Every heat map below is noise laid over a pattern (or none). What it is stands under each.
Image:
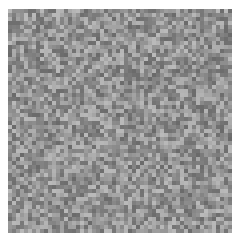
only noise
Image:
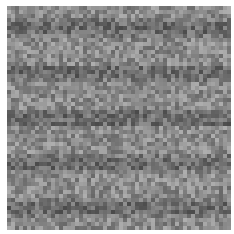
horizontal stripes
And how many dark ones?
5
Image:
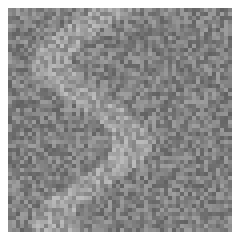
a wavy band
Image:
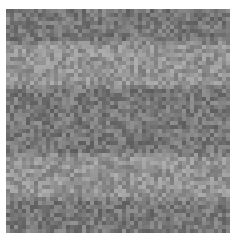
horizontal stripes
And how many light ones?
2
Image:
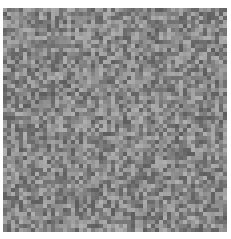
only noise
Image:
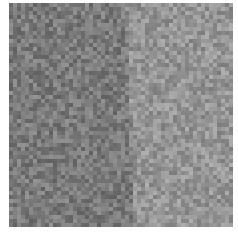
a sharp edge
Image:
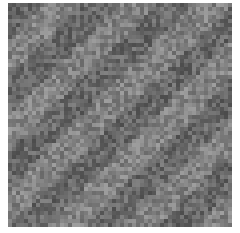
diagonal stripes
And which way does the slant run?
bottom left to top right
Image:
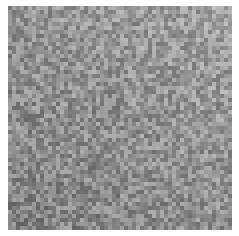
a smooth slope
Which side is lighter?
top right
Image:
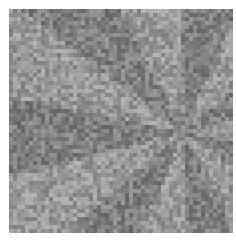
spokes from one point
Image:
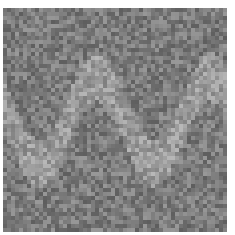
a wavy band
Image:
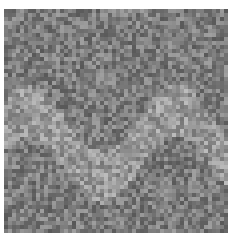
a wavy band
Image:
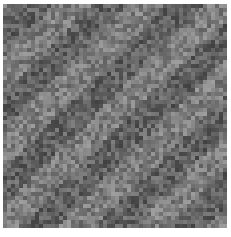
diagonal stripes
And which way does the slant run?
bottom left to top right
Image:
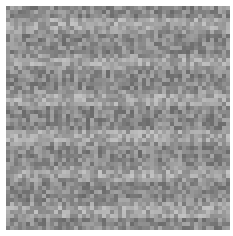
horizontal stripes
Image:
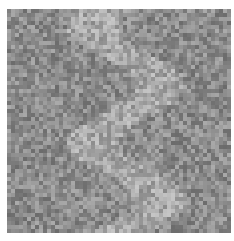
a wavy band
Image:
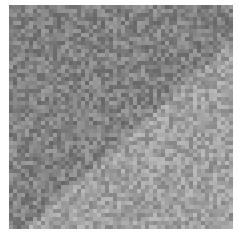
a sharp edge
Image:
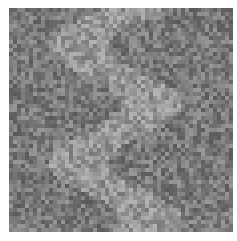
a wavy band
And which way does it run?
top to bottom
